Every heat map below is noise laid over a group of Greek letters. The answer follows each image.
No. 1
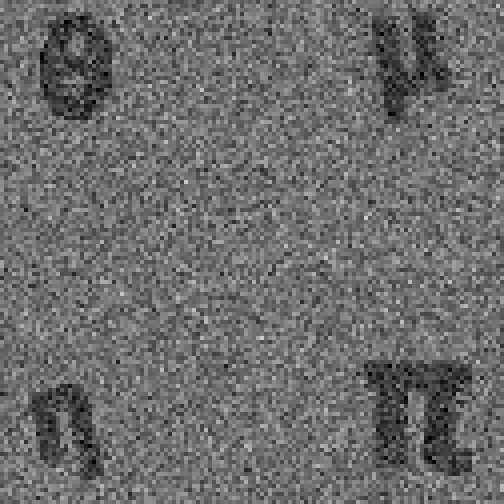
top left: theta; top right: mu; bottom left: eta; bottom right: pi
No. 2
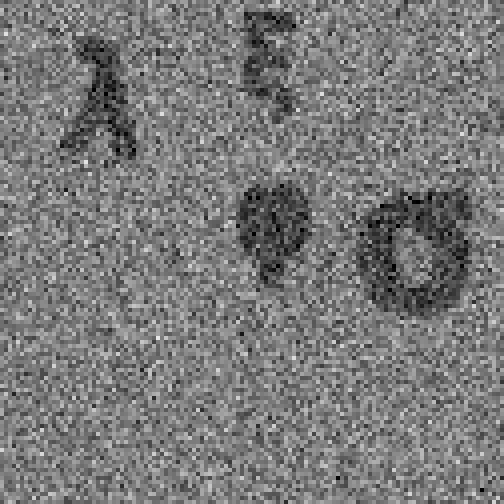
top left: lambda; top middle: xi; centre: phi; middle right: sigma
